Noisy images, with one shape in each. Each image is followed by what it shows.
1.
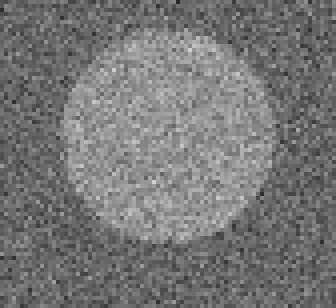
light disc
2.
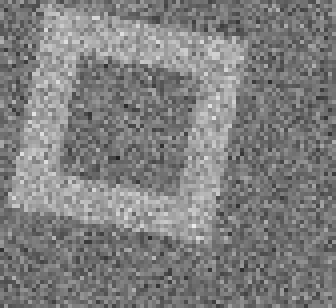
light square frame
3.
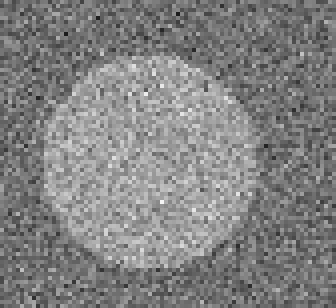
light disc
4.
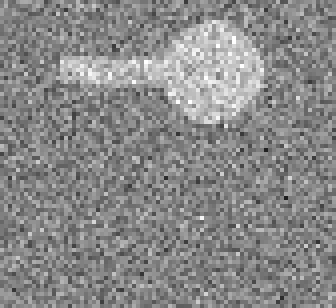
light lollipop
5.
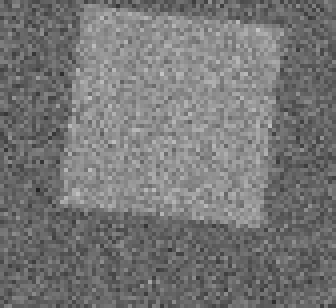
light square
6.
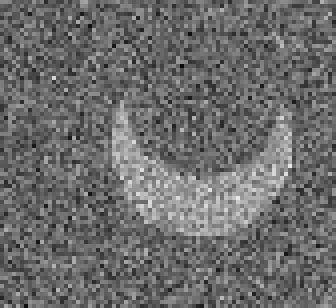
light crescent
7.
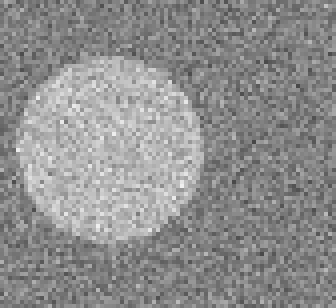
light disc
